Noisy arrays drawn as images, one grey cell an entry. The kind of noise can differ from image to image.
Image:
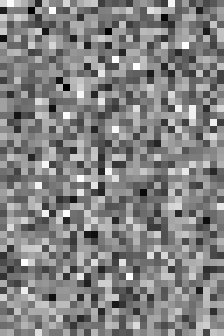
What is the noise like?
independent entries
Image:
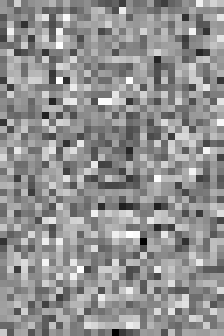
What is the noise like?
low rank plus noise
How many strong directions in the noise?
five to eight
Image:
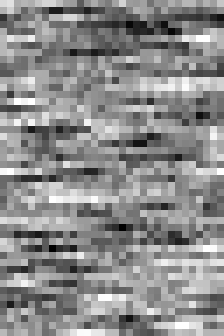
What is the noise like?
streaked along the rows
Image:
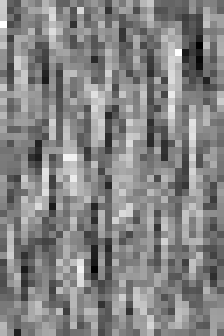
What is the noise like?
streaked along the columns
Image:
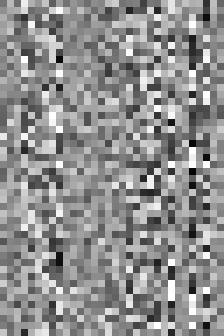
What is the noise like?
columns of uneven size
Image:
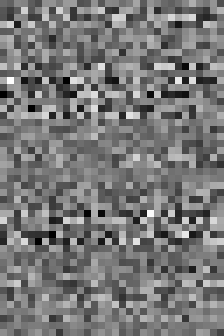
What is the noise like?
rows of uneven size
